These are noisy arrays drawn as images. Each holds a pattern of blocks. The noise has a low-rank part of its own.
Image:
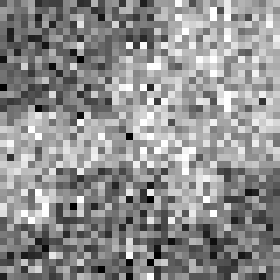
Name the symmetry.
no symmetry
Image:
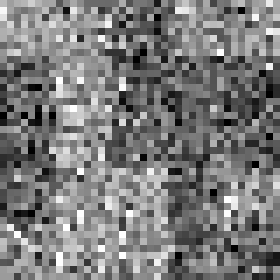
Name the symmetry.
no symmetry
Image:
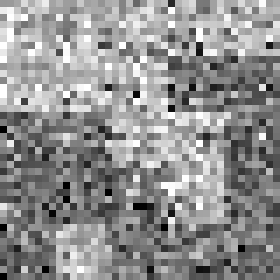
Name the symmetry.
no symmetry
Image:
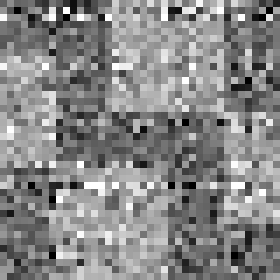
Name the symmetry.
the same after a half turn
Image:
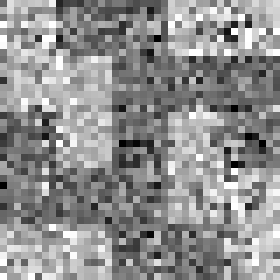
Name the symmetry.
the same after a half turn
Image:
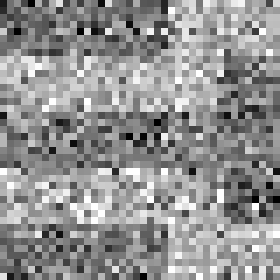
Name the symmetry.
top and bottom mirror each other
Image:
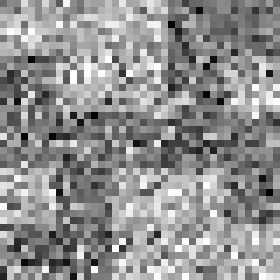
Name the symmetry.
the same after a half turn
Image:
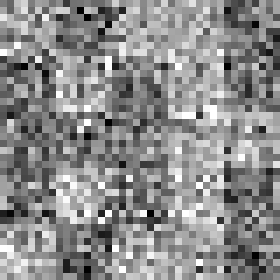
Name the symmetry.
top and bottom mirror each other
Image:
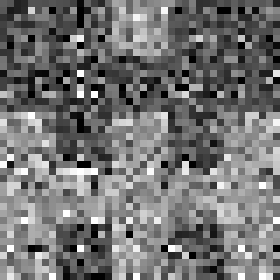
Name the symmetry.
left and right mirror each other
